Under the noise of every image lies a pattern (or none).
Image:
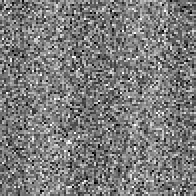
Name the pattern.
vertical stripes
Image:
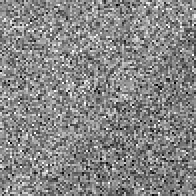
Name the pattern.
a sharp edge
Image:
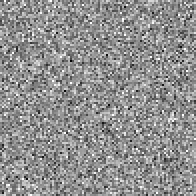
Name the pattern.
only noise
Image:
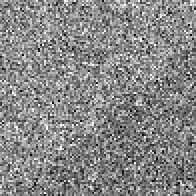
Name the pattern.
a sharp edge
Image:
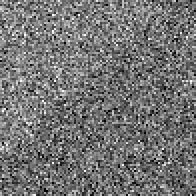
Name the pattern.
a sharp edge
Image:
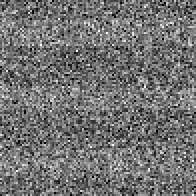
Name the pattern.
horizontal stripes
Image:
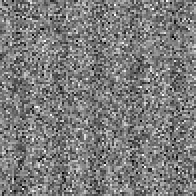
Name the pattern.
vertical stripes
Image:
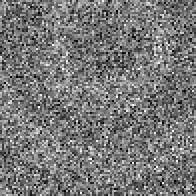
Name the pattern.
rings round one point
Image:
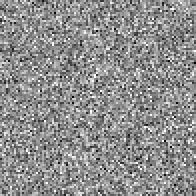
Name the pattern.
only noise
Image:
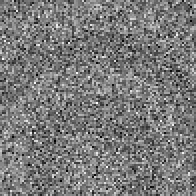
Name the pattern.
rings round one point
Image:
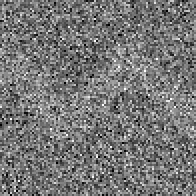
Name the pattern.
a wavy band
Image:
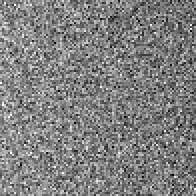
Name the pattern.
a smooth slope
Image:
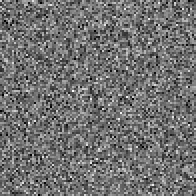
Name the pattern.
only noise
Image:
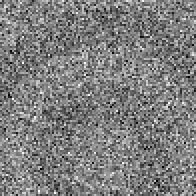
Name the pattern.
rings round one point
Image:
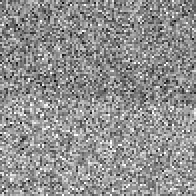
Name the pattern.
a sharp edge
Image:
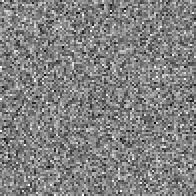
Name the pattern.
only noise
